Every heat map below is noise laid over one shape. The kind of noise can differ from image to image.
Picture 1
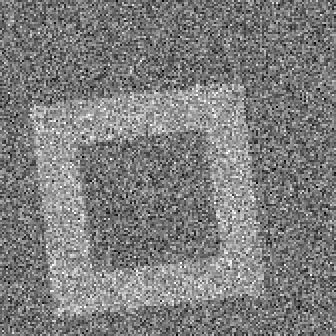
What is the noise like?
independent entries
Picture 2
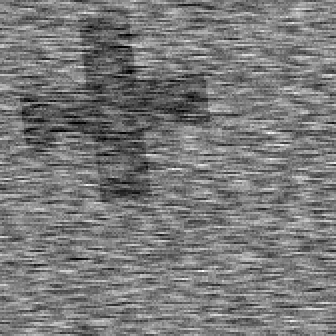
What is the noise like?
streaked along the rows
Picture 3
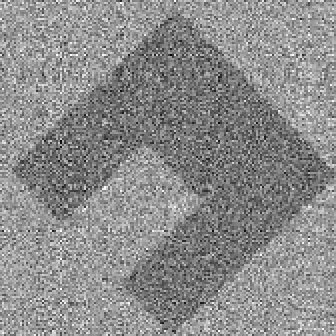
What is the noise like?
low rank plus noise
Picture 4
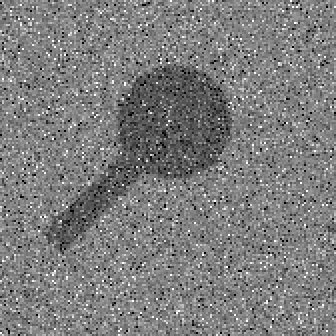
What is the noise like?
heavy tails
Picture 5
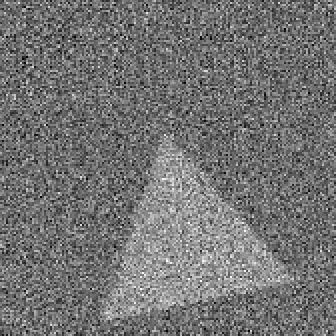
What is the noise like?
low rank plus noise
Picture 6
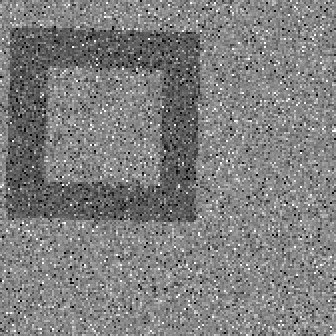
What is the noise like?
heavy tails
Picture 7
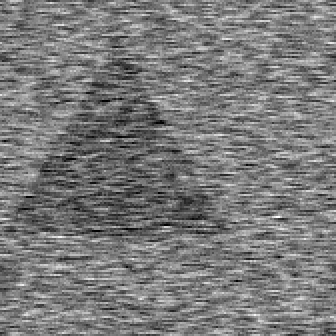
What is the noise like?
streaked along the rows
